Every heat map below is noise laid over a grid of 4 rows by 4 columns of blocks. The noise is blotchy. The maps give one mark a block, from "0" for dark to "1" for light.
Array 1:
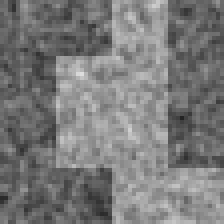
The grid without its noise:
0 0 1 0
0 1 1 0
0 1 1 0
0 0 1 1
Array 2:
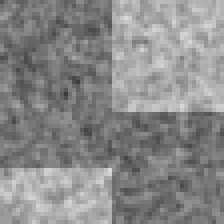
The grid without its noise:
0 0 1 1
0 0 1 1
0 0 0 0
1 1 0 0
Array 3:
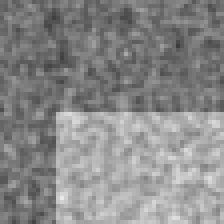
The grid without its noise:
0 0 0 0
0 0 0 0
0 1 1 1
0 1 1 1
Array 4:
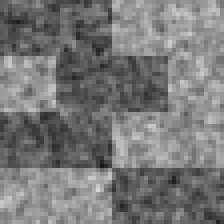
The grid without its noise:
0 0 1 1
1 0 0 1
0 0 1 1
1 1 0 0
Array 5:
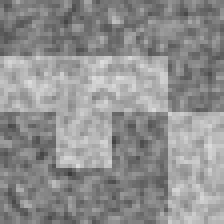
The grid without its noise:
0 0 0 0
1 1 1 0
0 1 0 1
0 0 0 1
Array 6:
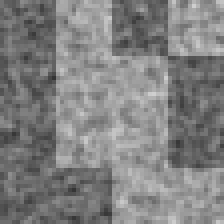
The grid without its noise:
0 1 0 1
0 1 1 0
0 1 1 0
0 0 1 1
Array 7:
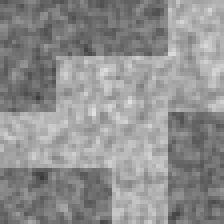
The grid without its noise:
0 0 0 1
0 1 1 1
1 1 1 0
0 0 1 0
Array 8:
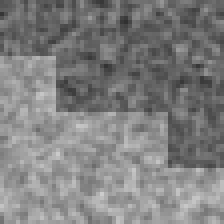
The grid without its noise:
0 0 0 0
1 0 0 0
1 1 1 0
1 1 1 1
